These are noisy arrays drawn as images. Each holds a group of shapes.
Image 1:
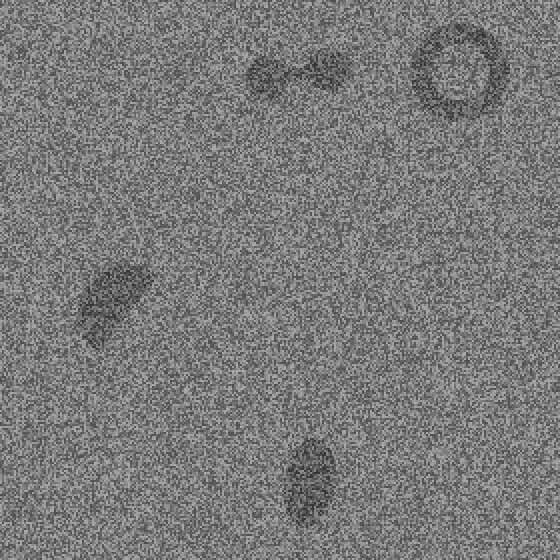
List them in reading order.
top middle: dumbbell; top right: ring; middle left: half disc; bottom middle: ellipse
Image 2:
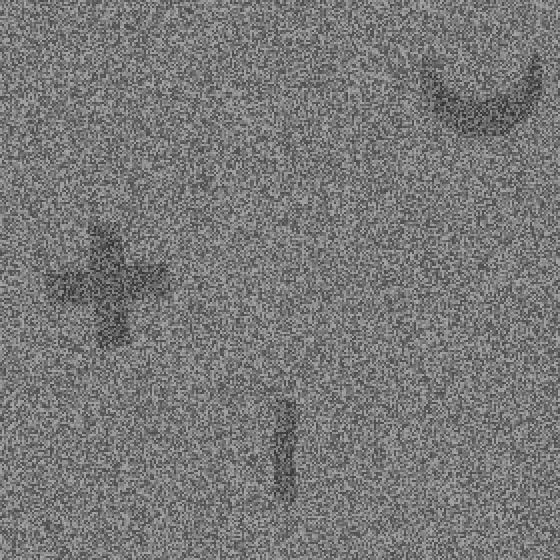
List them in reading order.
top right: crescent; middle left: cross; bottom middle: bar
